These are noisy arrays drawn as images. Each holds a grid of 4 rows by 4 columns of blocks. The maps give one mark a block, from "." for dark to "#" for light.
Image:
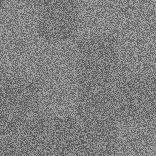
# . # #
# # . #
. # . .
. . . #
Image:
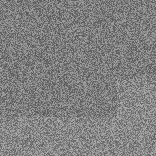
. . . .
. . . .
. . . #
# # # #
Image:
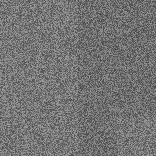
# # . .
# # . .
# # . .
# # . #
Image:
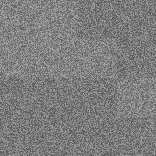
# # . .
# # # .
. . . #
. . . .
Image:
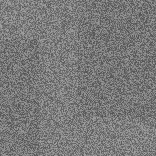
# # . .
. # . .
. # . .
. # # #
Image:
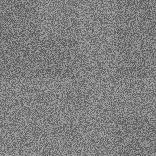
. # # .
. . # .
# # # #
# # # .
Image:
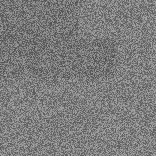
. . # #
. . . #
# # # #
# # # #
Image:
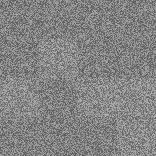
. . . .
. # . .
# . # #
. . . #
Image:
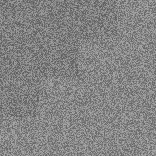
. . . #
. . # #
. # # #
# # # #
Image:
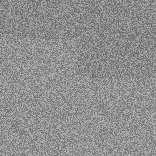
. . . .
# # . .
# # # #
# # # #
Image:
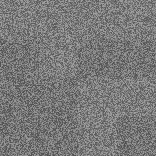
# # # #
. # . .
. . # #
. . # .
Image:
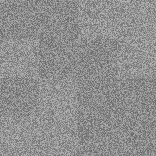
. . # #
# . . #
. # . .
# # . .
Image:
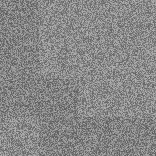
. # # #
. # # #
. . # #
# . . .
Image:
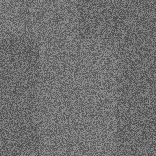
# # . .
. # # .
. # # .
. # # .
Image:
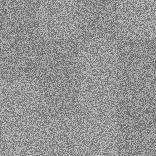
. # . #
. . # .
# . # .
# # # .
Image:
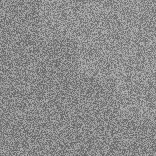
. # # #
. . # #
. . . #
. . . .
